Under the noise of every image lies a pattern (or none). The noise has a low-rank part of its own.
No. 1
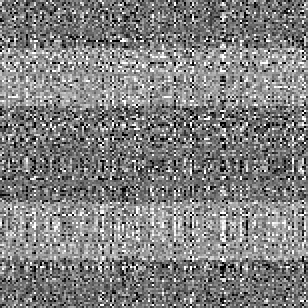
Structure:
horizontal stripes
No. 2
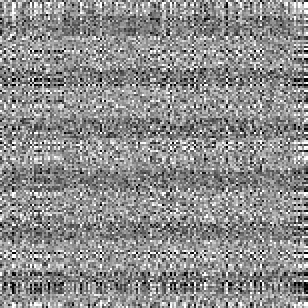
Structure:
horizontal stripes
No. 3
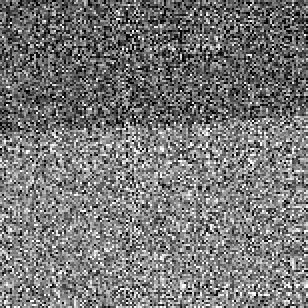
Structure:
a sharp edge
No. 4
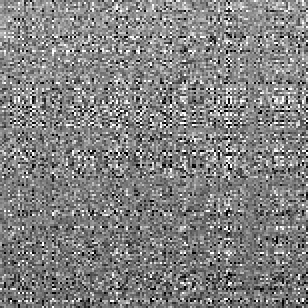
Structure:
a smooth slope
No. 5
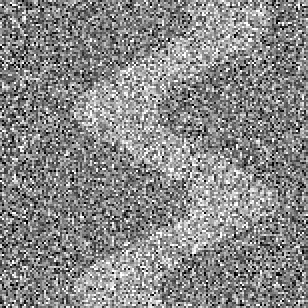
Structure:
a wavy band
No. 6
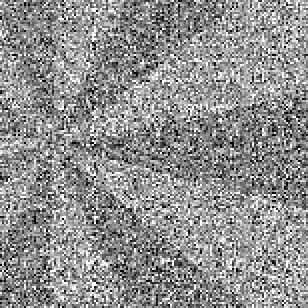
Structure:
spokes from one point
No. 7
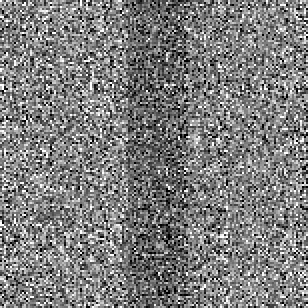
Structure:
one vertical stripe
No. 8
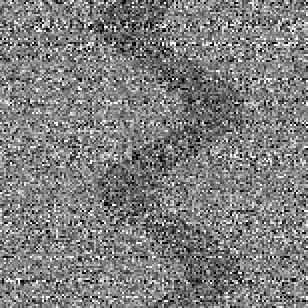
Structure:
a wavy band
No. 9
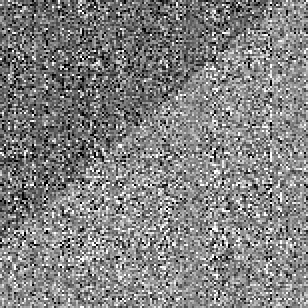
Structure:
a sharp edge
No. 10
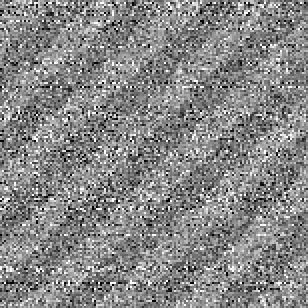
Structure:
diagonal stripes
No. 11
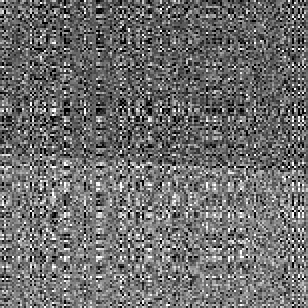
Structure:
a sharp edge
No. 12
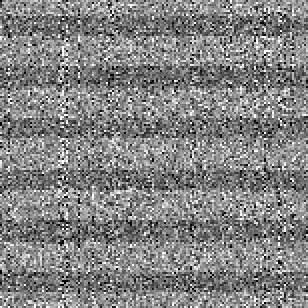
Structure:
horizontal stripes
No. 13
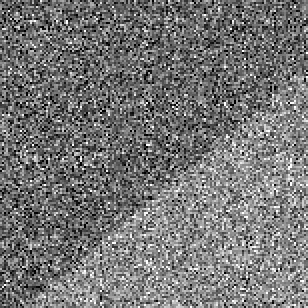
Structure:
a sharp edge
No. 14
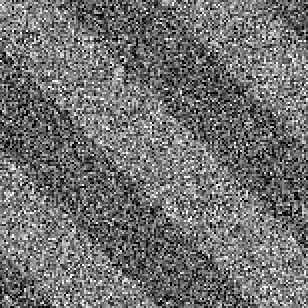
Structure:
diagonal stripes
